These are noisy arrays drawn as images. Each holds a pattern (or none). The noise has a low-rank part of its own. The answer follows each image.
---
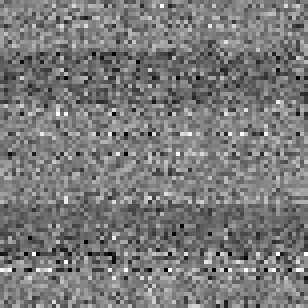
horizontal stripes
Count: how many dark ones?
2
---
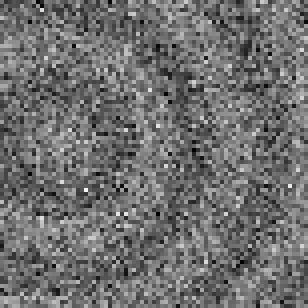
rings round one point
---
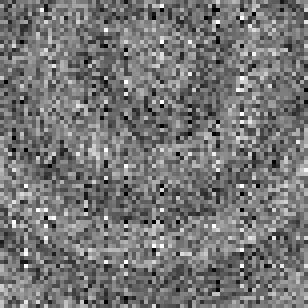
rings round one point
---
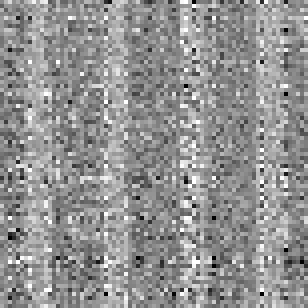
vertical stripes
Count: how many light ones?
4
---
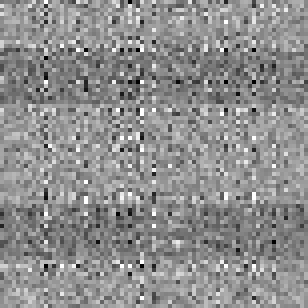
horizontal stripes
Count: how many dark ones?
2
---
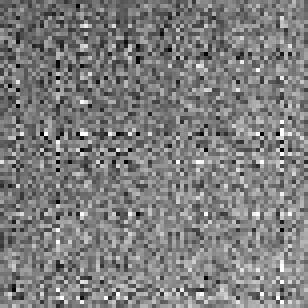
a smooth slope
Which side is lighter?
bottom right
